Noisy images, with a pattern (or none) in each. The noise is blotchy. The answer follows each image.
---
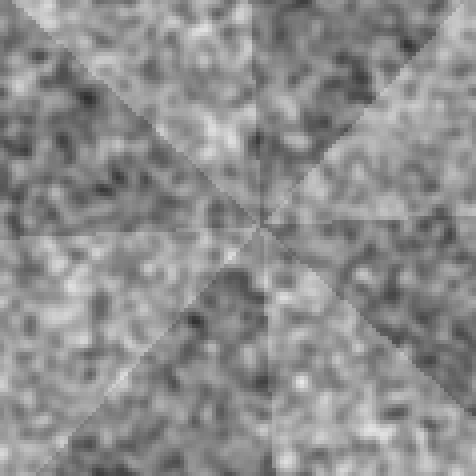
spokes from one point
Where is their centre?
centre
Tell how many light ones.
4
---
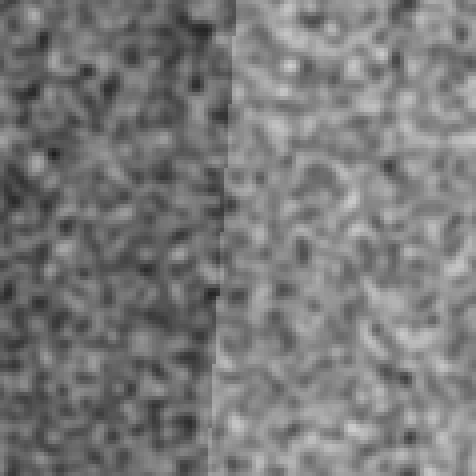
a sharp edge
